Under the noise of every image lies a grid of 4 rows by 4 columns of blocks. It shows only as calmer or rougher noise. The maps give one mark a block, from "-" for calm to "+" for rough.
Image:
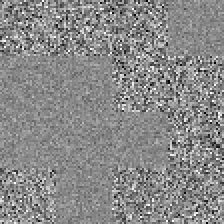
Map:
+ + + -
- - + +
- - - +
+ - + +
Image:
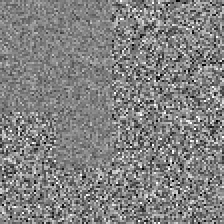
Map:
- - + +
- - + +
+ - + +
+ + + +
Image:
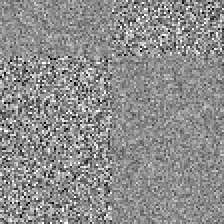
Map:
- - + +
+ + - -
+ + - -
+ + - -
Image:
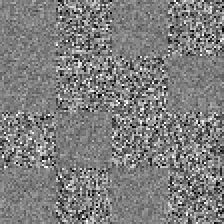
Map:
- + - +
- + + -
+ - + +
- + - +
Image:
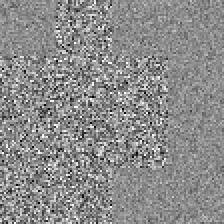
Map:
- + - -
+ + + -
+ + + -
+ + - -
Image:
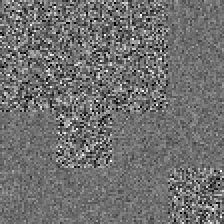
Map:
+ + + -
+ + + -
- + - -
- - - +
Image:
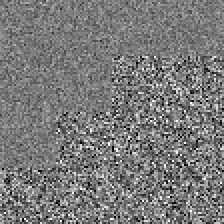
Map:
- - - -
- - + +
- + + +
+ + + +
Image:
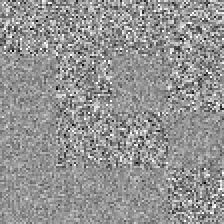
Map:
+ + + +
- + - +
- + + -
- - - +
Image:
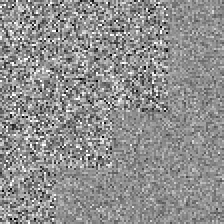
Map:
+ + + -
+ + + -
+ + - -
+ - - -
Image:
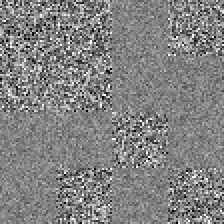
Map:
+ + - +
+ + - -
- - + -
- + - +
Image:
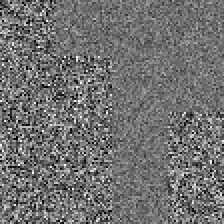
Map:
+ - - -
+ + - -
+ + - +
+ + - +
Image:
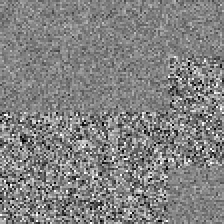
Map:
- - - -
- - - +
+ + + +
+ + + -
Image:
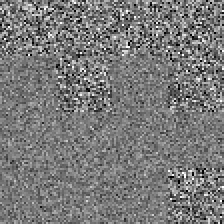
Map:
+ + + +
- + - +
- - - -
- - - +
